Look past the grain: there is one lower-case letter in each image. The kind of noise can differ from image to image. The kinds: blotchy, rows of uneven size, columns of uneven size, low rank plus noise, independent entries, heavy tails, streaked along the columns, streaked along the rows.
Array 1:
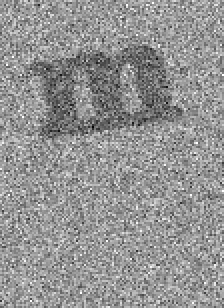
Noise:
independent entries
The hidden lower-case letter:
m
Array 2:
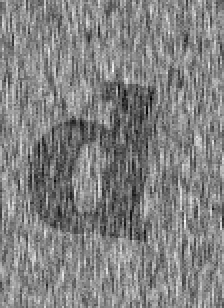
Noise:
streaked along the columns
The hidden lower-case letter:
d
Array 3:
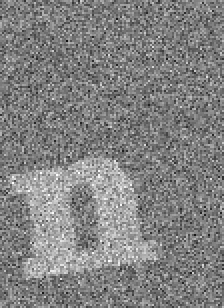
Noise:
independent entries
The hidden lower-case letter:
n
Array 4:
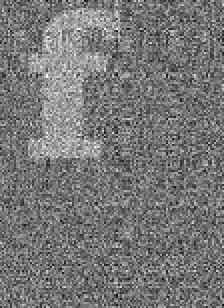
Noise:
low rank plus noise
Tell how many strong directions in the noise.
two
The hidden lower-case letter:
f
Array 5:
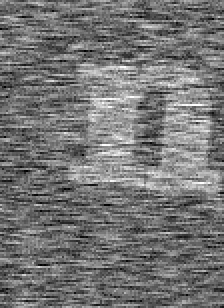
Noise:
streaked along the rows
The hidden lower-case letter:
n
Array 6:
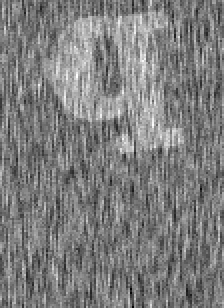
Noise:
streaked along the columns
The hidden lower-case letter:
q
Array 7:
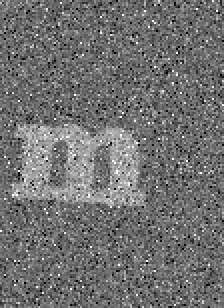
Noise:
heavy tails
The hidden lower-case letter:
m
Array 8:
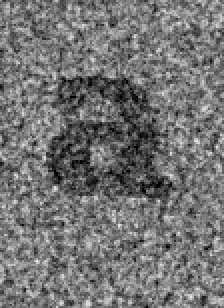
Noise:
blotchy
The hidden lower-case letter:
a
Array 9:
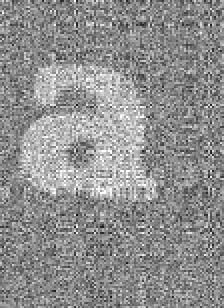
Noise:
low rank plus noise
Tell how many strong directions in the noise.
one
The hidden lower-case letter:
a
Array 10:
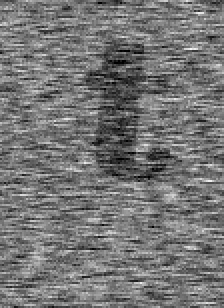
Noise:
streaked along the rows
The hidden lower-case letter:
t
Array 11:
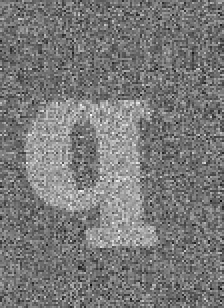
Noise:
low rank plus noise
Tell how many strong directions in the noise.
five to eight
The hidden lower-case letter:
q
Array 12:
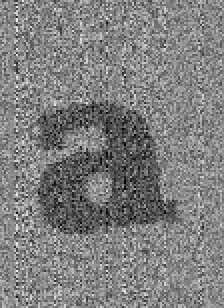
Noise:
columns of uneven size
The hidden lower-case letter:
a
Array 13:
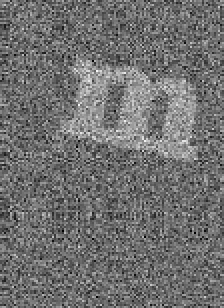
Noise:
low rank plus noise
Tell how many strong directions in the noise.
one
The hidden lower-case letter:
m
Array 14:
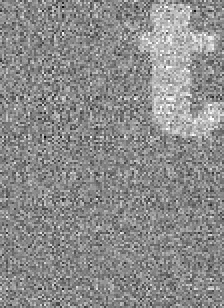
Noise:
low rank plus noise
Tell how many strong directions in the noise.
three or four
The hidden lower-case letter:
t
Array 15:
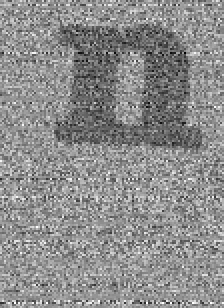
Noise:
rows of uneven size
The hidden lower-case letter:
n
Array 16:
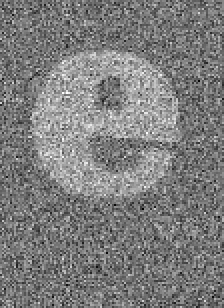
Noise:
low rank plus noise
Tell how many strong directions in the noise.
three or four
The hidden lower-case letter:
e
